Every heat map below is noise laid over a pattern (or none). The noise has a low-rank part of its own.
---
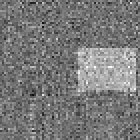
one block
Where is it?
middle right
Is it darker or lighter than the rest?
lighter
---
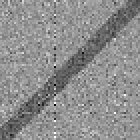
a diagonal band
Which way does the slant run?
bottom left to top right
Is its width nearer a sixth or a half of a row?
a sixth
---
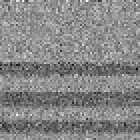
bands of rows
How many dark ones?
3
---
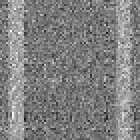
bands of columns
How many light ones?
2
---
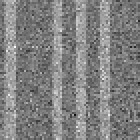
bands of columns
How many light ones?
4
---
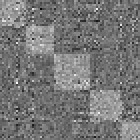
blocks along the diagonal
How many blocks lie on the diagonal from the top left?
5
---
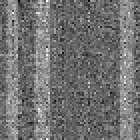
bands of columns
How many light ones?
3
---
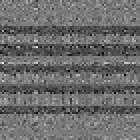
bands of rows
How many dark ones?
5
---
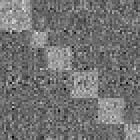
blocks along the diagonal
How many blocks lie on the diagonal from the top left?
6
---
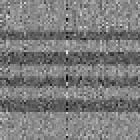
bands of rows
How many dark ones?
4
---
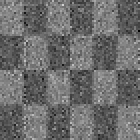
a checkerboard
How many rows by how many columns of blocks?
4 by 6
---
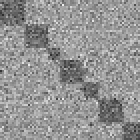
blocks along the diagonal
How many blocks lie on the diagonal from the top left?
7
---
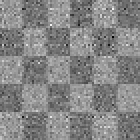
a checkerboard
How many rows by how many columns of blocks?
5 by 6
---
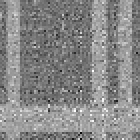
bands of rows crossing bands of columns
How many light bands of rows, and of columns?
1 and 3
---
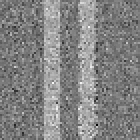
bands of columns
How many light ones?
2
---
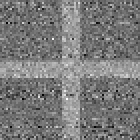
bands of rows crossing bands of columns
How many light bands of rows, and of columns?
1 and 1
